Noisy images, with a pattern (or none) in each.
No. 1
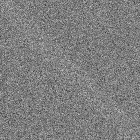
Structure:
a diagonal band
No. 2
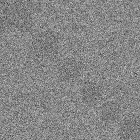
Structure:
blocks along the diagonal
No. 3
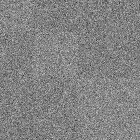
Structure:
blocks along the diagonal
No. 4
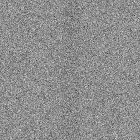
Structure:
one band of columns
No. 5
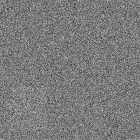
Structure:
one block
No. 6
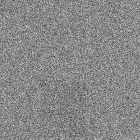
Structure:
one block
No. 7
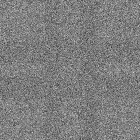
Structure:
bands of rows crossing bands of columns
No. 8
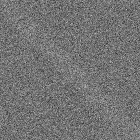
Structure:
a diagonal band
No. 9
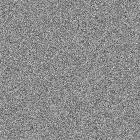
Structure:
only noise
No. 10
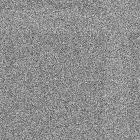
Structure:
bands of rows crossing bands of columns
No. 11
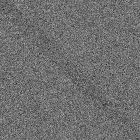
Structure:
a diagonal band
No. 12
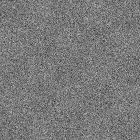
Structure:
a checkerboard
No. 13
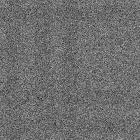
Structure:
bands of rows crossing bands of columns
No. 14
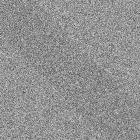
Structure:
a diagonal band
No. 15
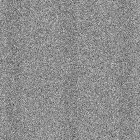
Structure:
bands of columns
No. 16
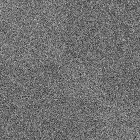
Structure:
blocks along the diagonal
